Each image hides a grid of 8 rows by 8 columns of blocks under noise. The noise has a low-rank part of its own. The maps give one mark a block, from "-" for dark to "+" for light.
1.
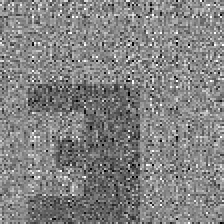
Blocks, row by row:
+ + + + + + + +
+ + + + + + + +
+ + + + + + + +
+ - - - - + + +
+ + + - - + + +
+ + - - - + + +
+ + + - - + + +
+ - - - - + + +
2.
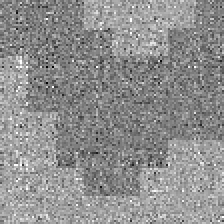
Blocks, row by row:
- - - + + + + -
- - - - + + - -
+ - - - - - - -
+ - - - - - - -
+ + - - - - - -
+ + - - - - + +
+ + + - - + + +
+ + + + + + + +
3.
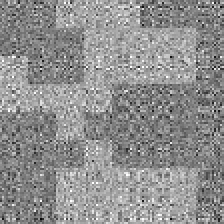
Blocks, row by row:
- - + + + - - -
- - - + + + + -
+ - - + + + + -
+ + + + - - - -
- - + - - - - -
- - - + - - - -
- - + + + + + -
- - + + + + + -
